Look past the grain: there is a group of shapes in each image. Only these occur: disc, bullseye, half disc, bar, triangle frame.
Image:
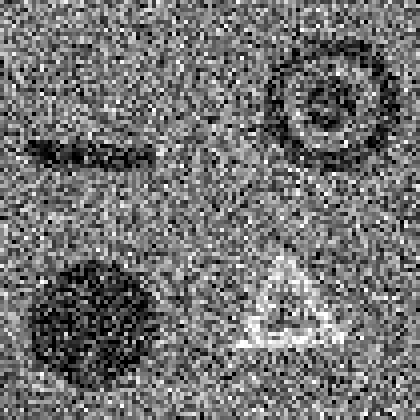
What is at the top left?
bar
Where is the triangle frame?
bottom right
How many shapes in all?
4
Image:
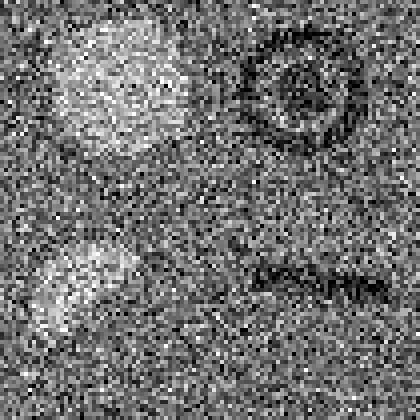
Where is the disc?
top left
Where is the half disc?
bottom left
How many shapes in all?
4
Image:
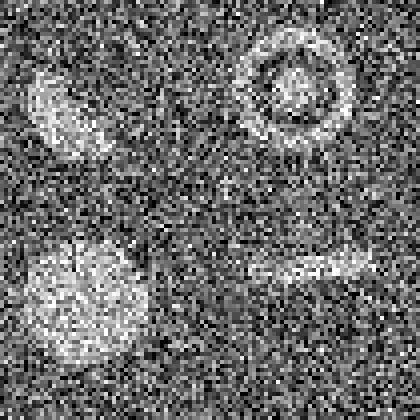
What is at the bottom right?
bar
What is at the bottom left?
disc
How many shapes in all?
4
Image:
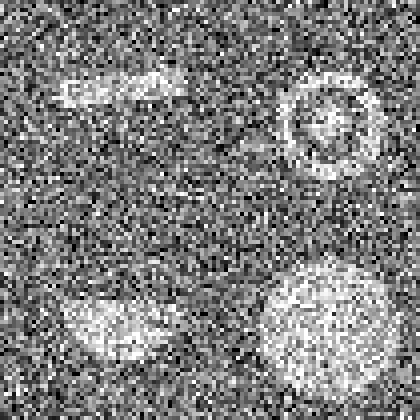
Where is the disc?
bottom right
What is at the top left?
bar
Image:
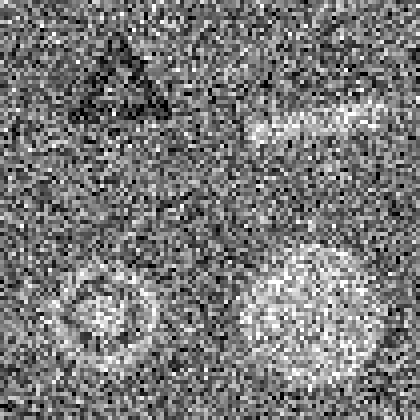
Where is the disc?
bottom right
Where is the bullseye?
bottom left
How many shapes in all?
4
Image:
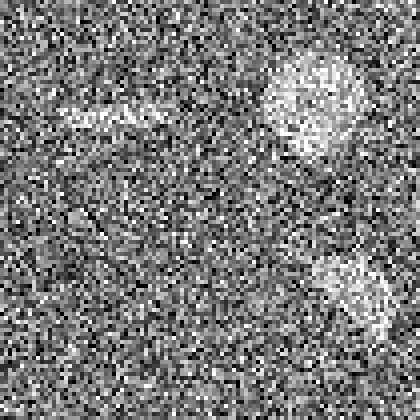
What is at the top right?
disc
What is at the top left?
bar
